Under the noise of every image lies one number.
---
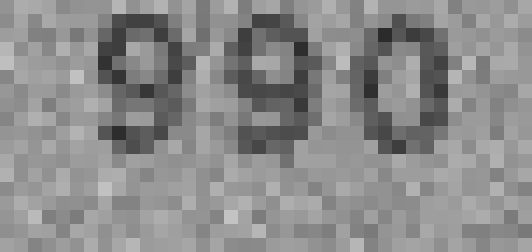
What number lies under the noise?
990
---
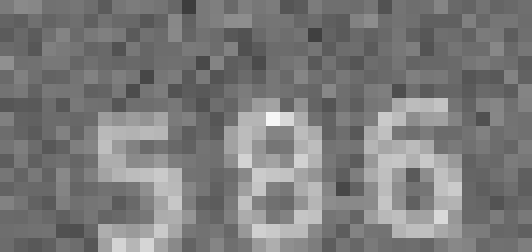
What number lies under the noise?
586
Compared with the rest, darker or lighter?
lighter
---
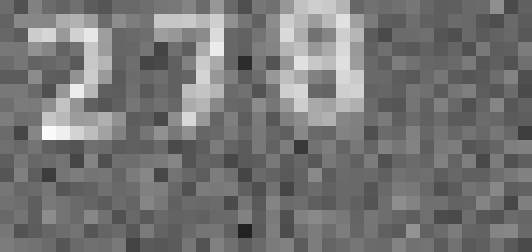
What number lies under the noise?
278
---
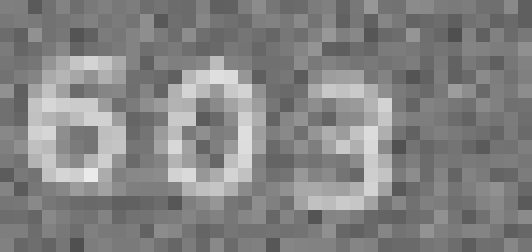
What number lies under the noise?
603
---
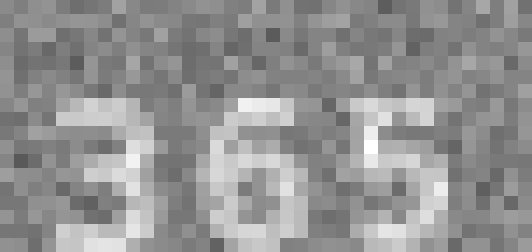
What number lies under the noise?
365
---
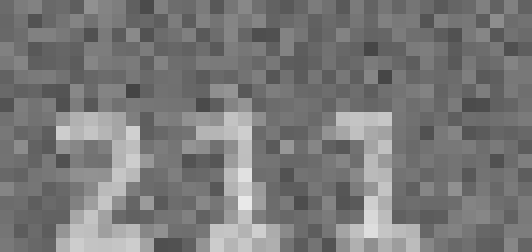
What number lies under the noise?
211
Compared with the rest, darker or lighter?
lighter
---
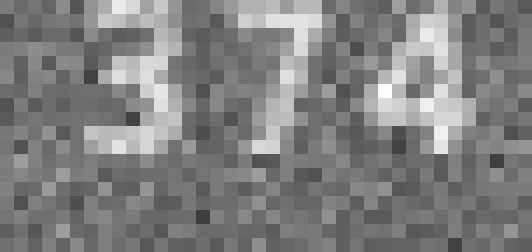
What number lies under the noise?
374
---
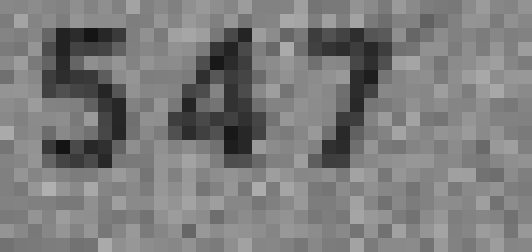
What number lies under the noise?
547
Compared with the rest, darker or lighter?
darker
